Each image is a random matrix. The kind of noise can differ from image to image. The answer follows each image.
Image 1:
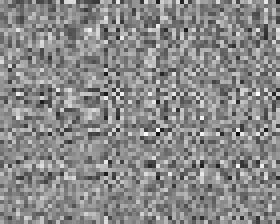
low rank plus noise
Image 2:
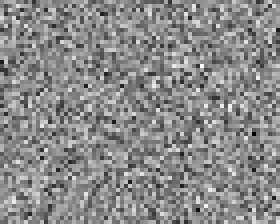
independent entries
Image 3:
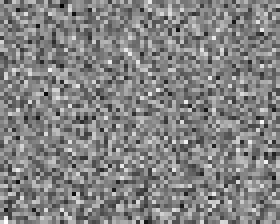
independent entries
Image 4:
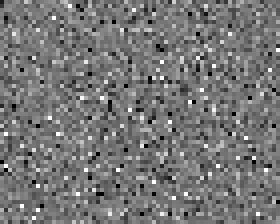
heavy tails
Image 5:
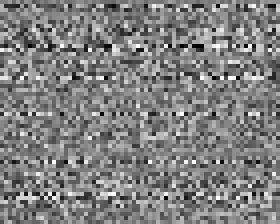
rows of uneven size
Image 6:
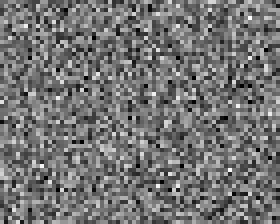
independent entries
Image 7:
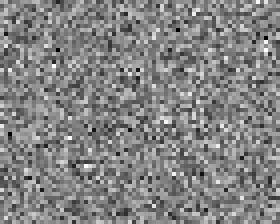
independent entries
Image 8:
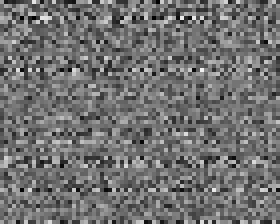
rows of uneven size
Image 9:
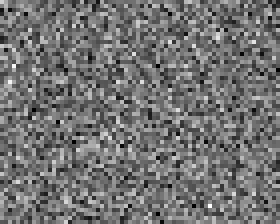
independent entries
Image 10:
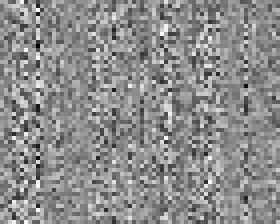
columns of uneven size
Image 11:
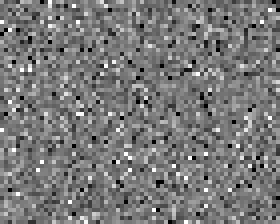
heavy tails
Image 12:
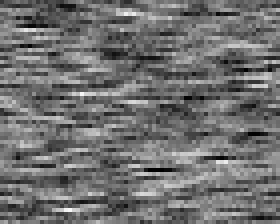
streaked along the rows
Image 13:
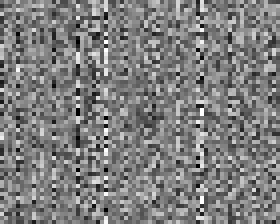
columns of uneven size
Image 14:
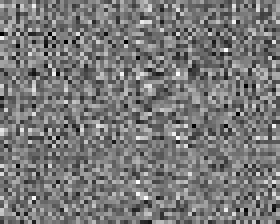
low rank plus noise
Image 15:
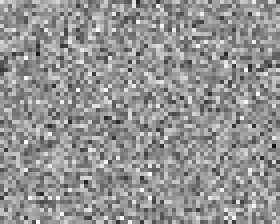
independent entries
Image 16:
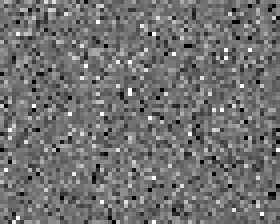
heavy tails
